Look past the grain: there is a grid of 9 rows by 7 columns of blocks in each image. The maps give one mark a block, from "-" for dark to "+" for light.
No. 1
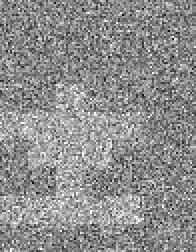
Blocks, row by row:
- - - - - - -
- - - - - - -
- - - - - - -
- - + - - - -
+ + + + + - -
- + + + - - -
- - + - - - -
+ + + + + - -
- - - - - - -
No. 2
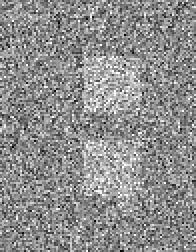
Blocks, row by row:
- - - - - - -
- - - - - - -
- - - + + - -
- - - + + - -
- - - - - - -
- - - + + - -
- - - + + - -
- - - - - - -
- - - - - - -
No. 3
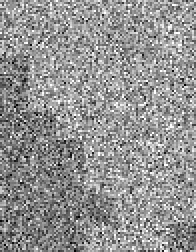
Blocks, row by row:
+ + + + + + +
+ + + + + + +
- + + + + + +
- + + + + + +
- - + + + + +
- - - + + + +
- - - + + + +
- - - - + + +
- - - + + + -
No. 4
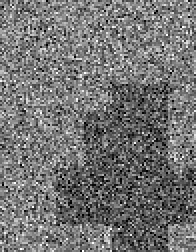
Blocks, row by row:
+ + + + + + +
+ + + + + + +
+ + + + + + +
+ + + + - - +
+ + + - - - +
+ + + - - - +
+ + - - - - -
+ + - - - - -
+ + + + - - +
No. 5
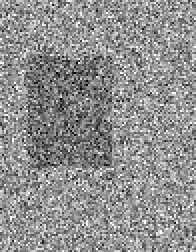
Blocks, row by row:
+ + + + + + +
+ + + + + + +
+ - - - + + +
+ - - - + + +
+ - - - + + +
+ - - - + + +
+ + + + + + +
+ + + + + + +
+ + + + + + +
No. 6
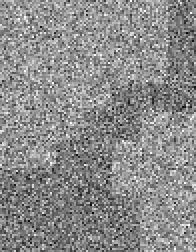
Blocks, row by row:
+ + + + + + -
+ + + + + + -
+ + + + + + -
+ + + + - - -
+ + + - - + +
+ + - - + + +
- - - - + + +
- - - - - + +
- - - - - + +
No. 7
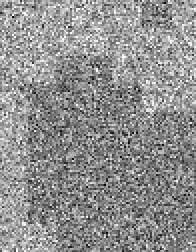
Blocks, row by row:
+ + + + + - +
+ + + + + + +
+ + - - + + +
+ - - - - + +
+ - - - - - -
+ - - - - - -
+ - - - - - -
+ - - - - - -
+ + - - - - -
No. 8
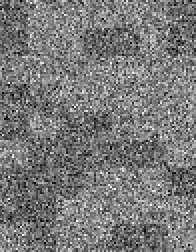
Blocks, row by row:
- + + + + + -
- + + - - + -
+ + + + + + +
- - + + + + +
- + - - + + +
+ - - - - - +
- - - + + + -
- - + + + + +
+ - + + - - +
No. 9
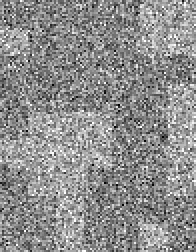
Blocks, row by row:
- - - - - + +
+ - - - - + +
- - - - - - -
- - - - - - +
- + + + - - +
+ + + + - - +
- + + - - - +
- - + - - - -
- - + - - + -
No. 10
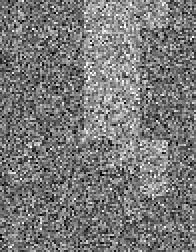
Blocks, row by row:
- - - + + + -
- - - + + - -
- - - + + - -
- - - + + - -
- - - + + - -
- - - - + + -
- - - - - + -
- - - - - - -
- - - - - - -
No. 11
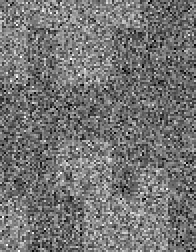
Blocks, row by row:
+ + + + + - -
+ - + + - - -
+ - + + - - -
- - - - - - -
- - - - - - -
- - + + - - -
- - + + - + -
+ - - + + + -
+ - - + + + -
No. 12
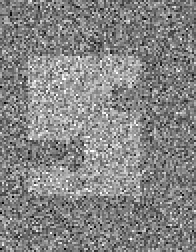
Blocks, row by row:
- - - - - - -
- - - - - - -
- + + + + - -
- + + + - - -
- + + + + - -
- - - + + - -
- + + + + - -
- - - - - - -
- - - - - - -
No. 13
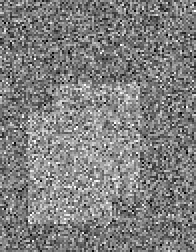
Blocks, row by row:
- - - - - - -
- - - - - - -
- - - - - - -
- - + + + - -
- + + + + - -
- + + + + - -
- + + + + - -
- + + + - - -
- - - - - - -
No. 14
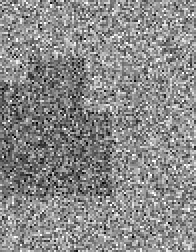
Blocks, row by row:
+ + + + + + +
+ + + + + + +
+ - - + + + +
- - - + + + +
- - - - + + +
- - - - + + +
- - - - + + +
+ + + + + + +
+ + + + + + +
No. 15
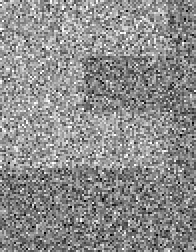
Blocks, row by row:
+ + + + + + -
+ + + + + + -
+ + + - - - -
+ + + - - - -
+ + + + + + -
+ + + + + + -
- - - - - - -
- - - - - - -
- - - - - - -
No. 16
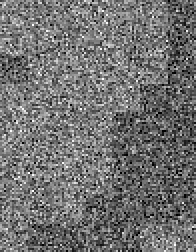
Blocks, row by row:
+ + + + + + -
+ + + + + + -
- + + + + + -
+ + + + + - -
+ + + + - - -
+ + + + - - -
+ + + + - - -
+ + + - - - -
+ - - - - + +
